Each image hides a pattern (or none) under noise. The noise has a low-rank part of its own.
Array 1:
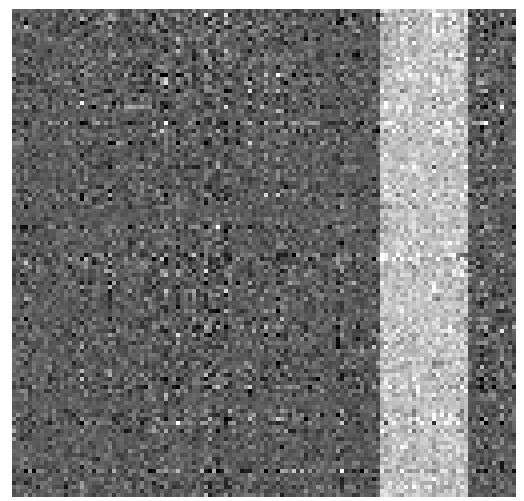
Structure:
one vertical stripe
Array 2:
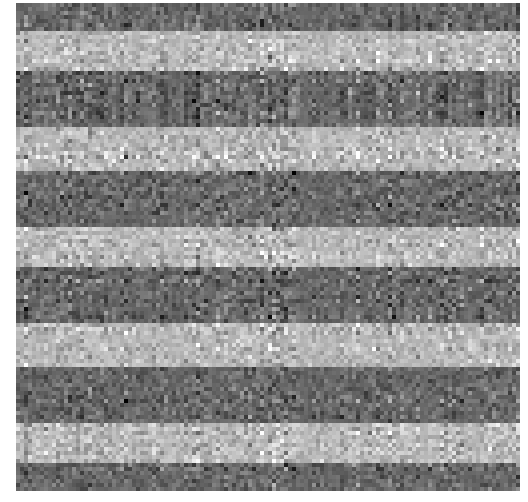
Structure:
horizontal stripes
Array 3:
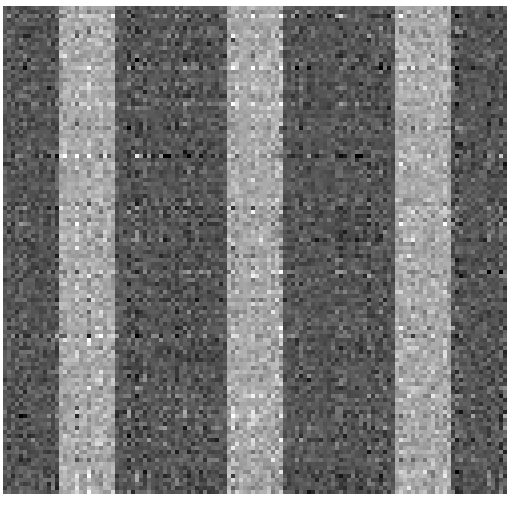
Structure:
vertical stripes
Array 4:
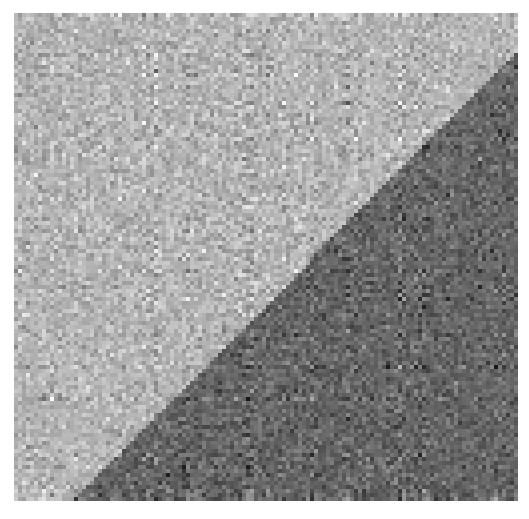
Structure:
a sharp edge
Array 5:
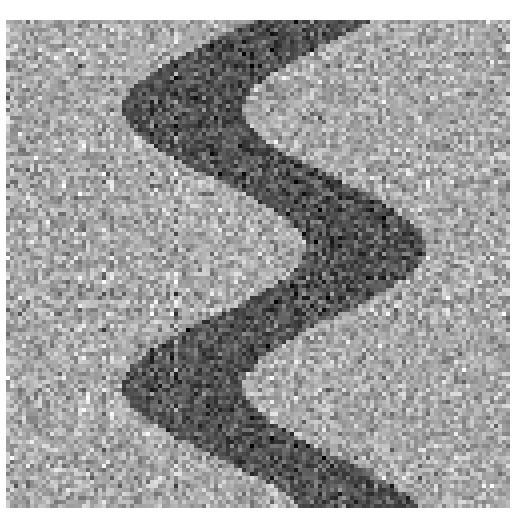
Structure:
a wavy band
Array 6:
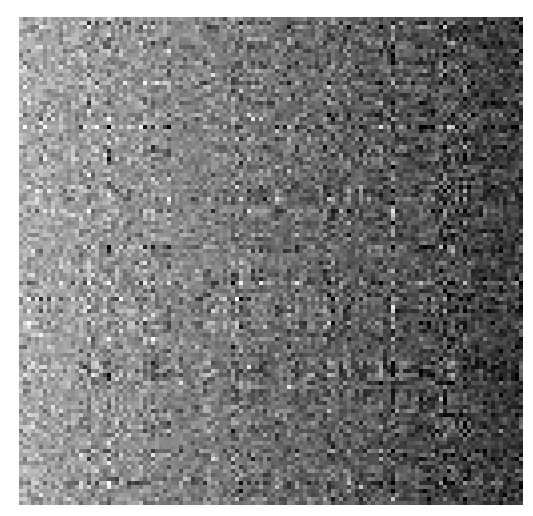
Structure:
a smooth slope
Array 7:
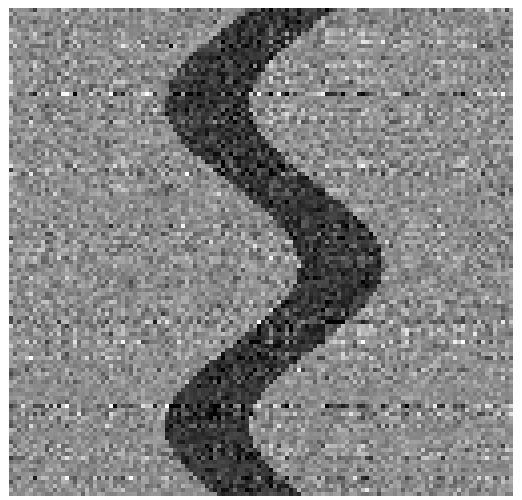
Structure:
a wavy band
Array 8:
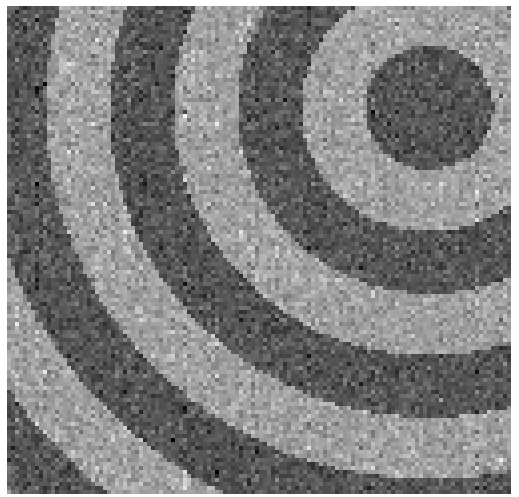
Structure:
rings round one point
